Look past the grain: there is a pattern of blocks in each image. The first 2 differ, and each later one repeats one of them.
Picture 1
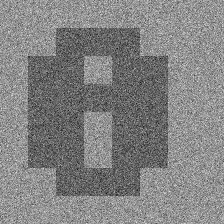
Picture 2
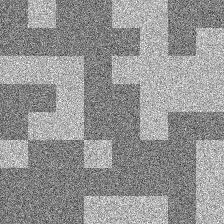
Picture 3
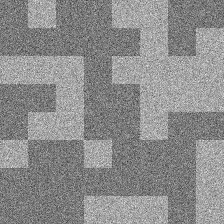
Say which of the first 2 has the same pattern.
2
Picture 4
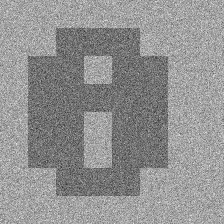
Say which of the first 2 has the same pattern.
1
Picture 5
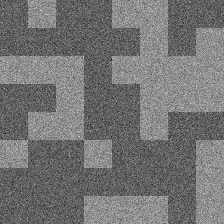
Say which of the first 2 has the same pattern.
2
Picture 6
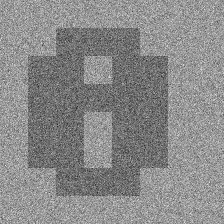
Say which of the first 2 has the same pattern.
1
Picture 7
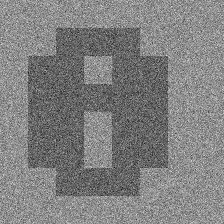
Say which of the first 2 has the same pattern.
1
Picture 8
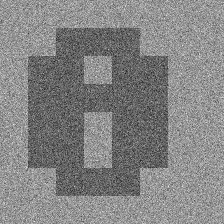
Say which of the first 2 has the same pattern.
1
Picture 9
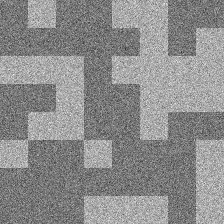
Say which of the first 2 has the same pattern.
2
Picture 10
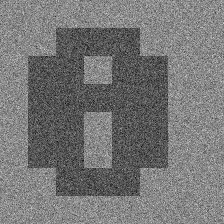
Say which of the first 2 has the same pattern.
1
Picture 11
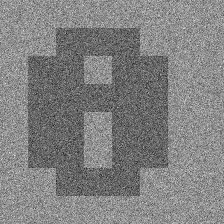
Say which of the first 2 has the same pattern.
1
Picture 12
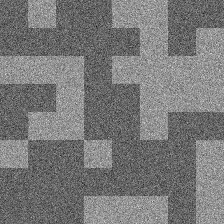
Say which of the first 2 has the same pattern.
2
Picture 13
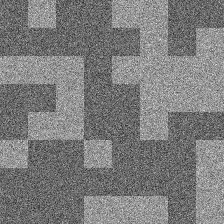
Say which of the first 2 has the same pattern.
2
